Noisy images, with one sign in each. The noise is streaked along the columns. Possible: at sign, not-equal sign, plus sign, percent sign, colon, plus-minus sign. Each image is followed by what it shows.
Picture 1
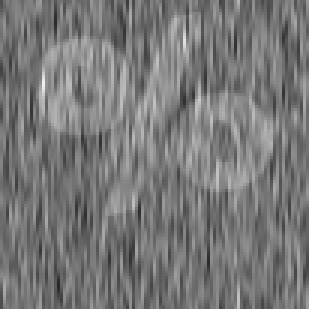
percent sign
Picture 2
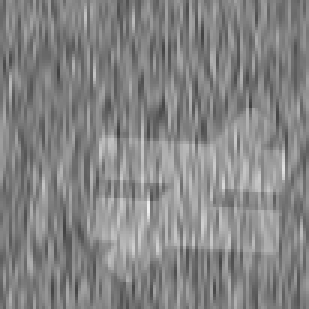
not-equal sign
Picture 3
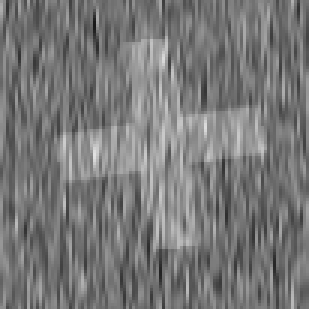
plus sign
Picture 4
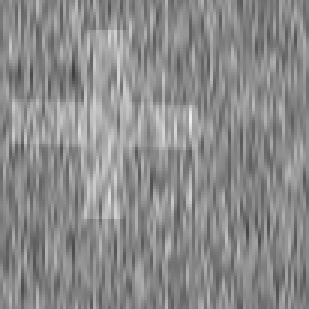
plus sign
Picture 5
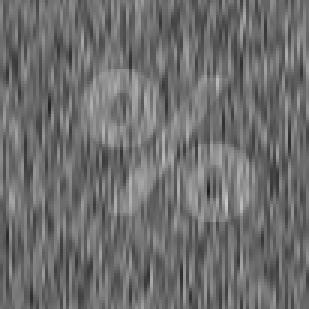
percent sign
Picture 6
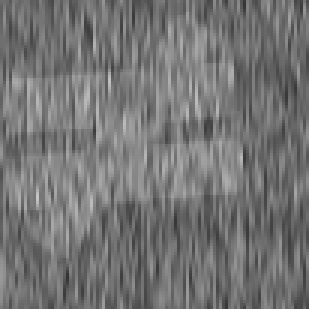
not-equal sign
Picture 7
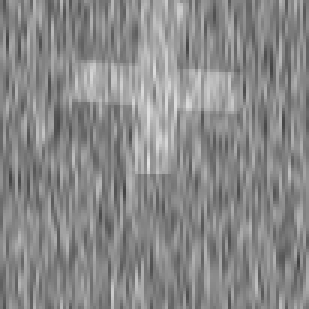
plus sign
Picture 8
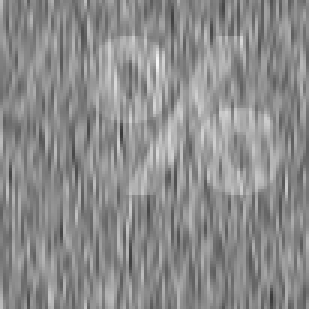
percent sign
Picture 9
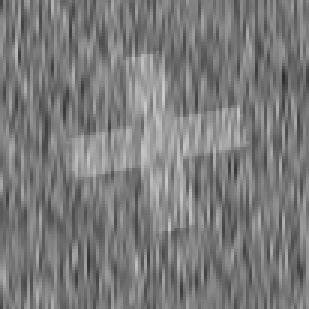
plus sign
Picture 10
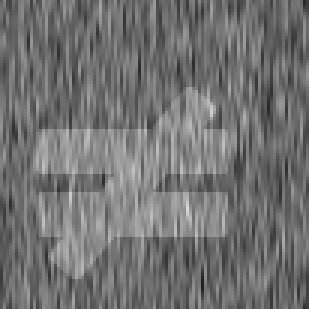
not-equal sign
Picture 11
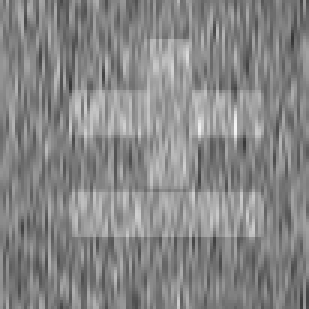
plus-minus sign
